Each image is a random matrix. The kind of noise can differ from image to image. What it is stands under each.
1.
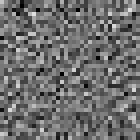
low rank plus noise
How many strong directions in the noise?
three or four
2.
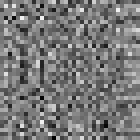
low rank plus noise
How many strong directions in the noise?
two
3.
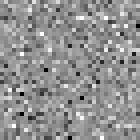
heavy tails
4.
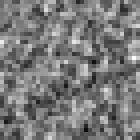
blotchy
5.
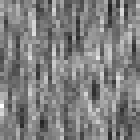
streaked along the columns
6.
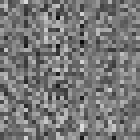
columns of uneven size
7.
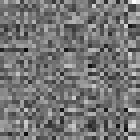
low rank plus noise
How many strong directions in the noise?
one
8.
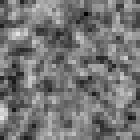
blotchy
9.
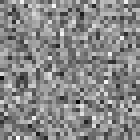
independent entries
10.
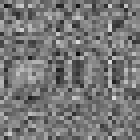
low rank plus noise
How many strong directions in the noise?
one
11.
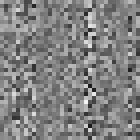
columns of uneven size
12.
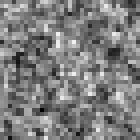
blotchy
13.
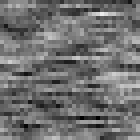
streaked along the rows
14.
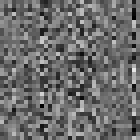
columns of uneven size
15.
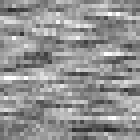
streaked along the rows
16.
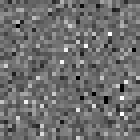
heavy tails
